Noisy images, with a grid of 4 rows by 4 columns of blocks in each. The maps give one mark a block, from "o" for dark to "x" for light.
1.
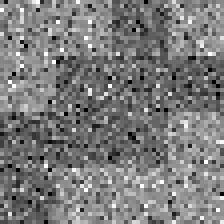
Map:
x x o x
x o o o
o o o x
o x x x
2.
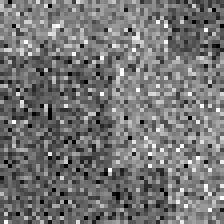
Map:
x x x o
o o x x
o o x x
o o o x
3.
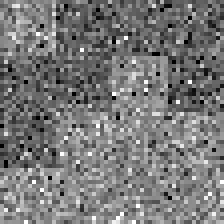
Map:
x o o o
o o x o
o x x x
x x x x
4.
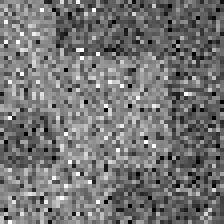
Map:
x o o o
x x x o
o x x o
x x o o
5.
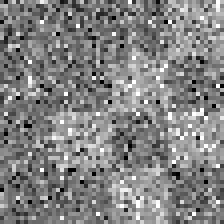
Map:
o o o x
o o x o
o x o x
o o x o
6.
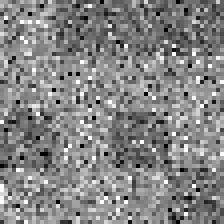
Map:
x o o o
x x x x
o x o x
x x x o
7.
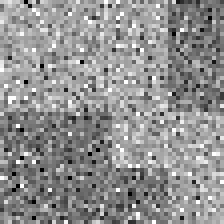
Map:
x x x o
x x x o
o o x x
o o o x
